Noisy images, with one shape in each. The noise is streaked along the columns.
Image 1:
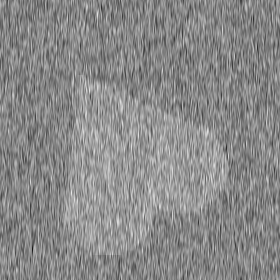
heart
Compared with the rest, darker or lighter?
lighter
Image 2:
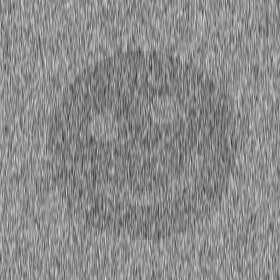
smiling face
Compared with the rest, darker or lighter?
darker
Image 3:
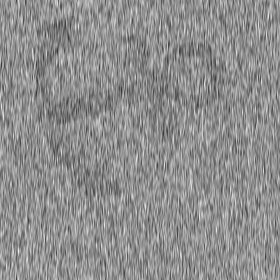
anchor
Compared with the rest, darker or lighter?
darker
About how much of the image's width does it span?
two thirds
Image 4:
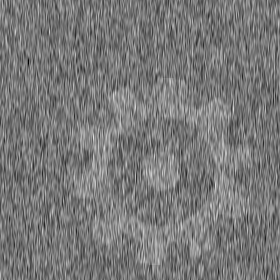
gear
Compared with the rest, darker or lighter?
lighter
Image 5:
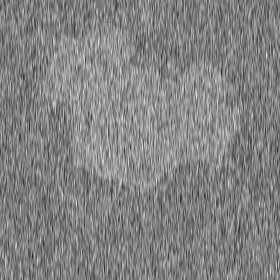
car
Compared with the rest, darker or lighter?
lighter
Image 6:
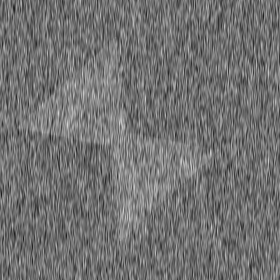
bow tie
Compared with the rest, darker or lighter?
lighter
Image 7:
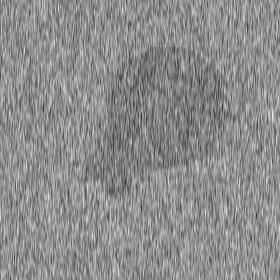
light bulb
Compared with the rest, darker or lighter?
darker
